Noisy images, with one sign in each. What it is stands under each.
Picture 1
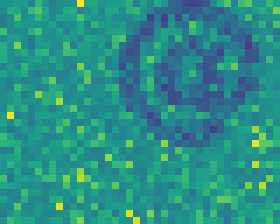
at sign
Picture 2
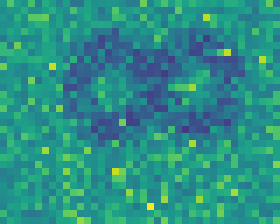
infinity sign
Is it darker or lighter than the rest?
darker
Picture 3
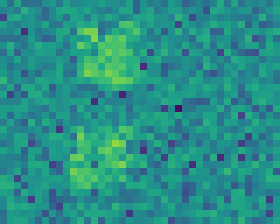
colon
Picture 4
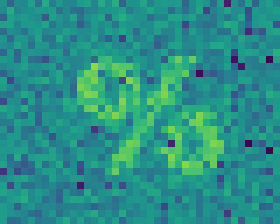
percent sign
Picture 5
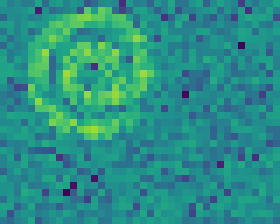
at sign
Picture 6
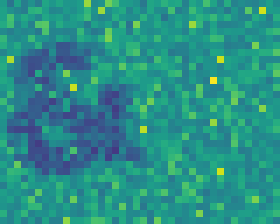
ampersand
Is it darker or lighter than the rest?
darker
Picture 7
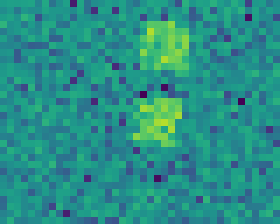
colon
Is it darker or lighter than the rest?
lighter
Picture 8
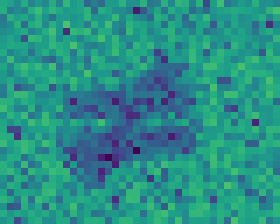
not-equal sign
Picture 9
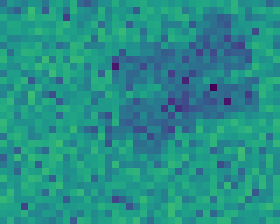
not-equal sign
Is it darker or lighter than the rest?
darker
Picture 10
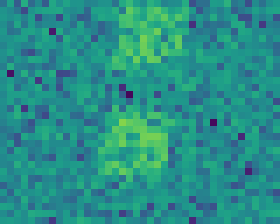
colon
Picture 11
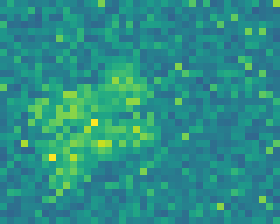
not-equal sign
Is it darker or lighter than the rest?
lighter
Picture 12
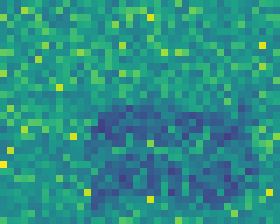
approximately sign
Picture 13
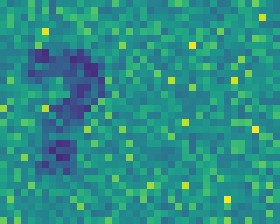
question mark
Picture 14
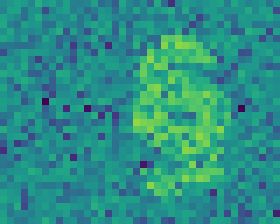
section sign
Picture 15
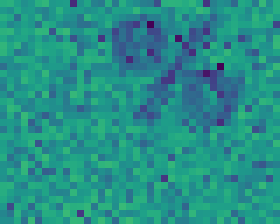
percent sign
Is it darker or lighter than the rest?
darker
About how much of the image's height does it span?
half
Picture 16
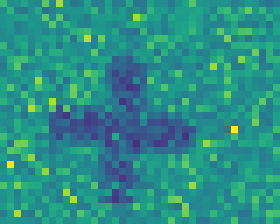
plus sign
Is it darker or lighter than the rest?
darker
